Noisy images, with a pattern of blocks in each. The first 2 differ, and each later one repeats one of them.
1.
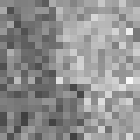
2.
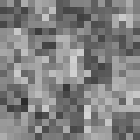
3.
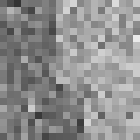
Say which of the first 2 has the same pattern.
1
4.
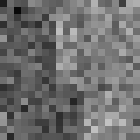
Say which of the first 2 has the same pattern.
1
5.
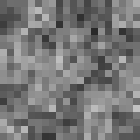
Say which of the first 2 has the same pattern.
2
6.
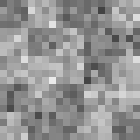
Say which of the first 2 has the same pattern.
2
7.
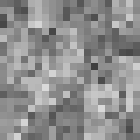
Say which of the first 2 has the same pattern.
2
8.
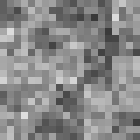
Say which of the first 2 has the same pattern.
2
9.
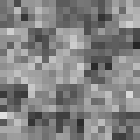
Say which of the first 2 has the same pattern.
2
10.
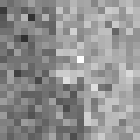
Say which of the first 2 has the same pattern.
1
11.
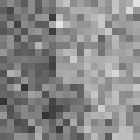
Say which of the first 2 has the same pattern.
1
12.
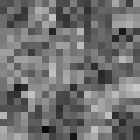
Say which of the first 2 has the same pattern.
2
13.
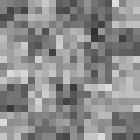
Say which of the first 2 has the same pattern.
2
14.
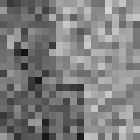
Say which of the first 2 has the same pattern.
1
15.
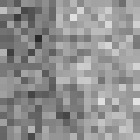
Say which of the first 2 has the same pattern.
1
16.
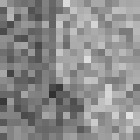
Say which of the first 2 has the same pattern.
1
